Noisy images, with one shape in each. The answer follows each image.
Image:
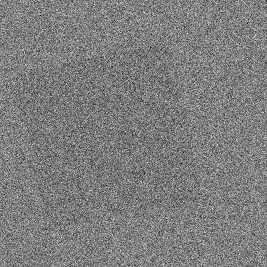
square
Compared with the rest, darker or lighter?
darker
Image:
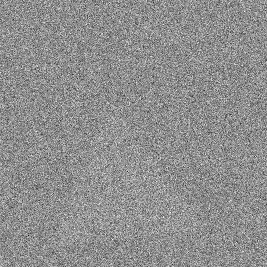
triangle
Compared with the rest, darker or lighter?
lighter
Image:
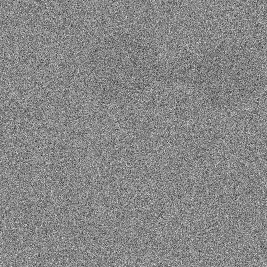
dumbbell
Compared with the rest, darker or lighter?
darker
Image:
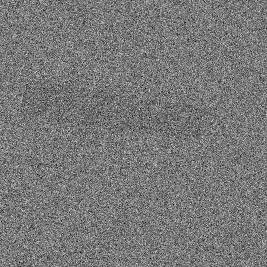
bar
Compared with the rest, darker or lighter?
darker
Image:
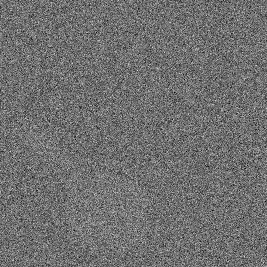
lollipop
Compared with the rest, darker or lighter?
lighter
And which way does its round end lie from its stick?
down and right
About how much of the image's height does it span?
half
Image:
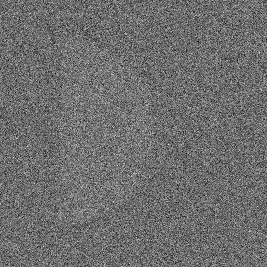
half disc
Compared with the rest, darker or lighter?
lighter
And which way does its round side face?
right
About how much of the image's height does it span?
two thirds
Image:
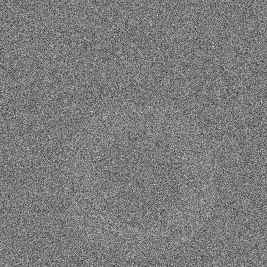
ring
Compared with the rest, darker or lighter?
lighter
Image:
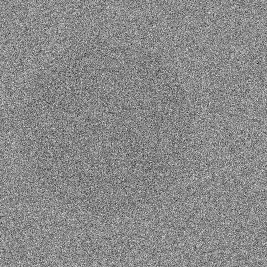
disc
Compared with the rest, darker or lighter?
darker
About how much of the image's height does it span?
two thirds
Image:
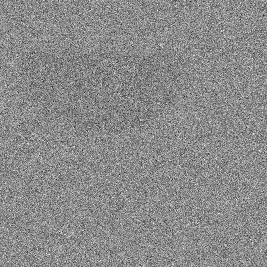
half disc
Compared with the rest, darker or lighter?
darker
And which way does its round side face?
down
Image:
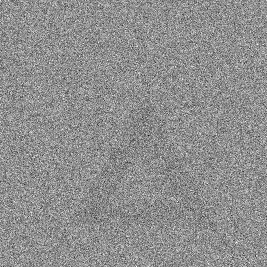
triangle frame
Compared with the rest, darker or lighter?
darker
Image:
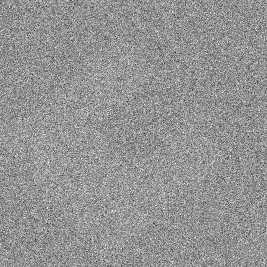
square with a notch
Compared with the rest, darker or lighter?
lighter
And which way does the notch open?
up and right
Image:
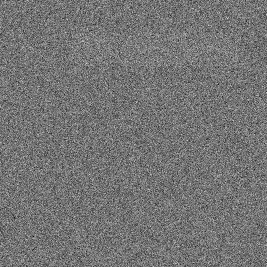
bar
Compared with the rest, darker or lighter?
lighter
